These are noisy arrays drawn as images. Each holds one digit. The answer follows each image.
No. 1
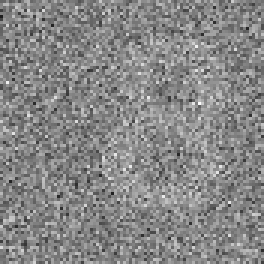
8
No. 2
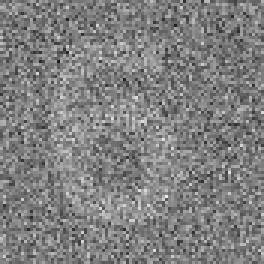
6
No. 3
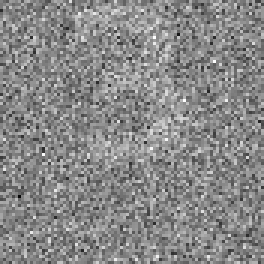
3
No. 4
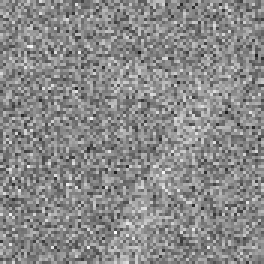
7
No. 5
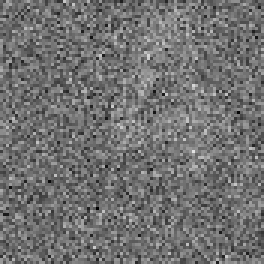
4
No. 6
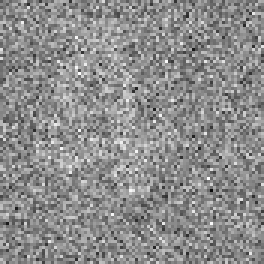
4
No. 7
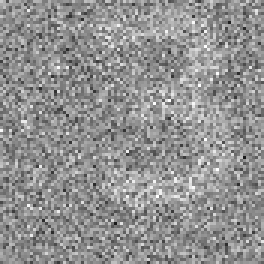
3
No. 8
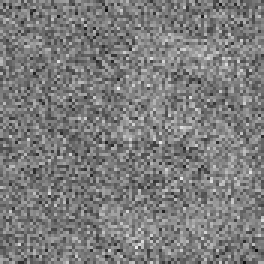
5
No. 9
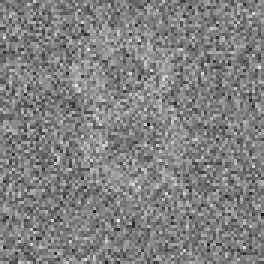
8
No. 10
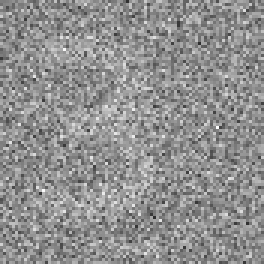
3
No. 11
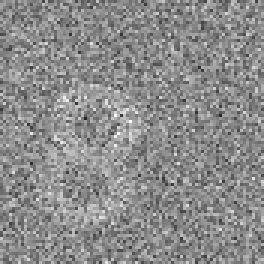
8
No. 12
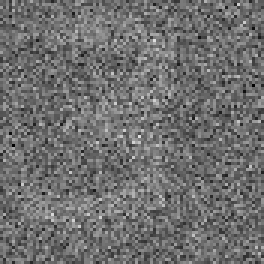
3
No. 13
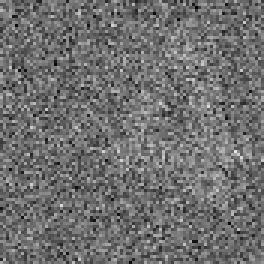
4
